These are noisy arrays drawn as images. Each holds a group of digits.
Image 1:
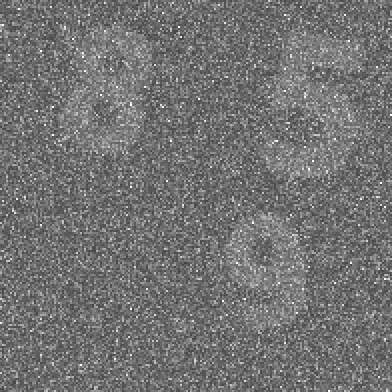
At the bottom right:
9
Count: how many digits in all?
3
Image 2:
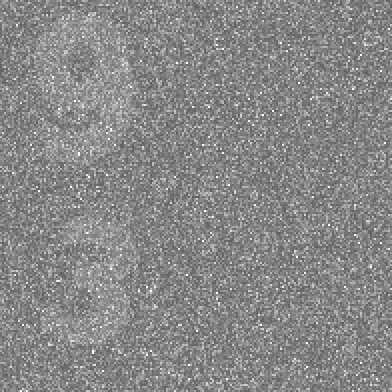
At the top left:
9
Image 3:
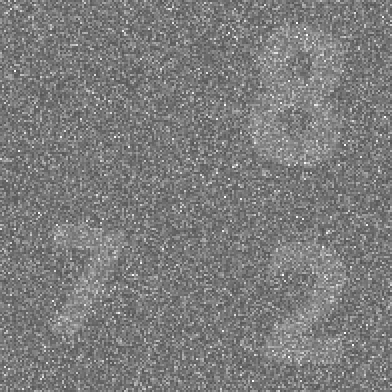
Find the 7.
bottom left
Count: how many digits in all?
3
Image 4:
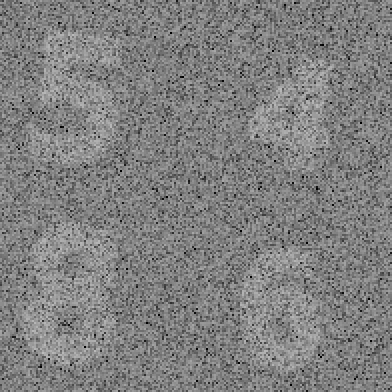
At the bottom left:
8
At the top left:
5
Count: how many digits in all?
4
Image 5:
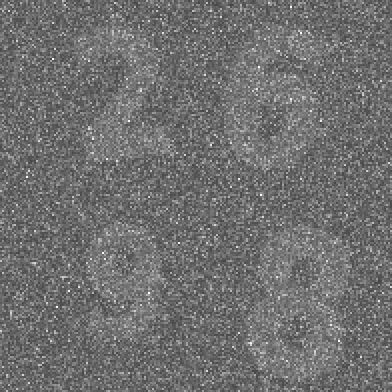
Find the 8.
bottom right
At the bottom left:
9
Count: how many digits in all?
4
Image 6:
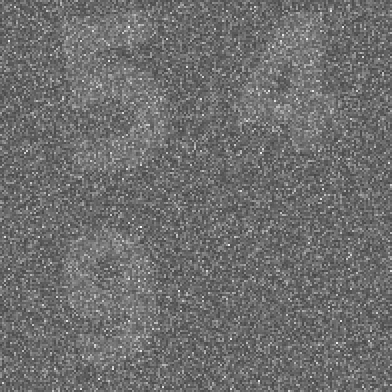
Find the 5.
top left
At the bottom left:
9
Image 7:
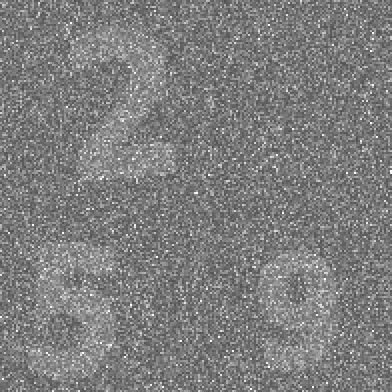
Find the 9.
bottom right
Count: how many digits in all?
3
